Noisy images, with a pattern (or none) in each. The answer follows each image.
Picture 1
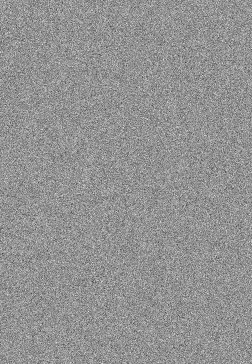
only noise
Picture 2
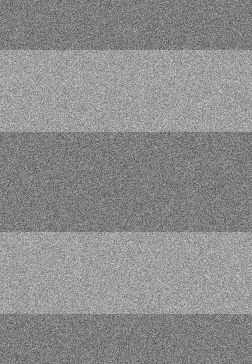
horizontal stripes
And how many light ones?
2
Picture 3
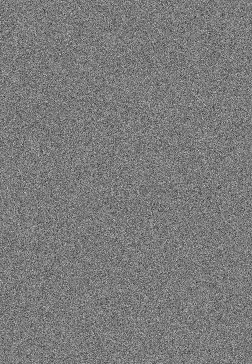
only noise
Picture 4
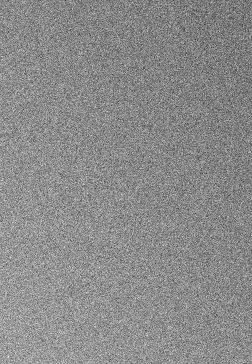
a smooth slope
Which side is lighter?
bottom left
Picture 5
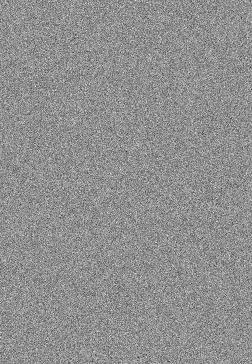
only noise
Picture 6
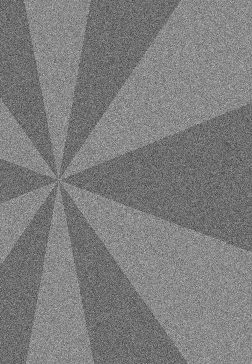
spokes from one point
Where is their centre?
middle left
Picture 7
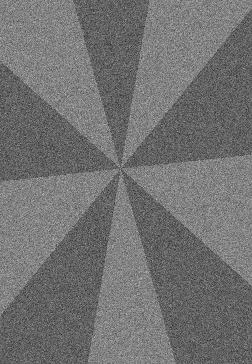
spokes from one point
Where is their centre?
centre
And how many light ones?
5
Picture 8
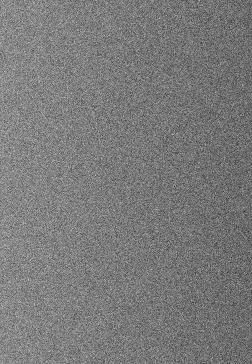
a smooth slope
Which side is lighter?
left
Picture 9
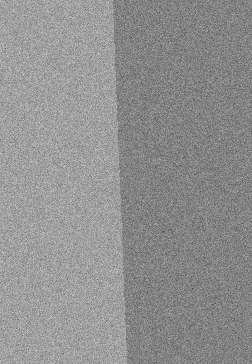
a sharp edge
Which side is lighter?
left
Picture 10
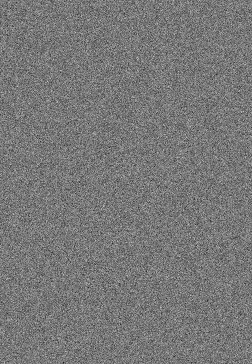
only noise
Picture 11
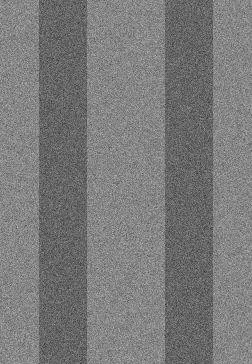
vertical stripes
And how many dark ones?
2
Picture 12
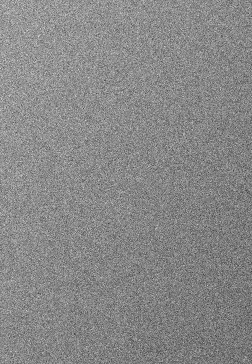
a smooth slope
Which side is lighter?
top left
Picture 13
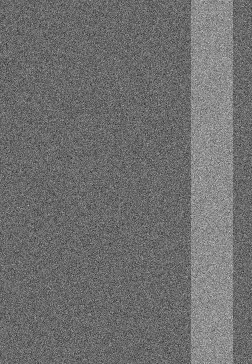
one vertical stripe
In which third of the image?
right
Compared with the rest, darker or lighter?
lighter
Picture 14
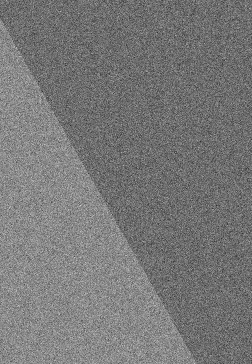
a sharp edge
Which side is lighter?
bottom left
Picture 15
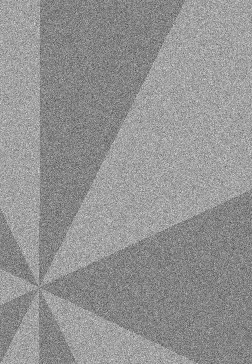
spokes from one point
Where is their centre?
bottom left
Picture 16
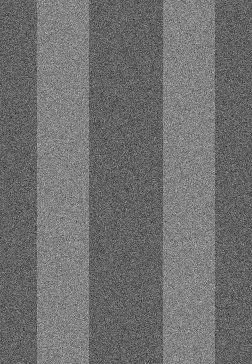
vertical stripes
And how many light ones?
2
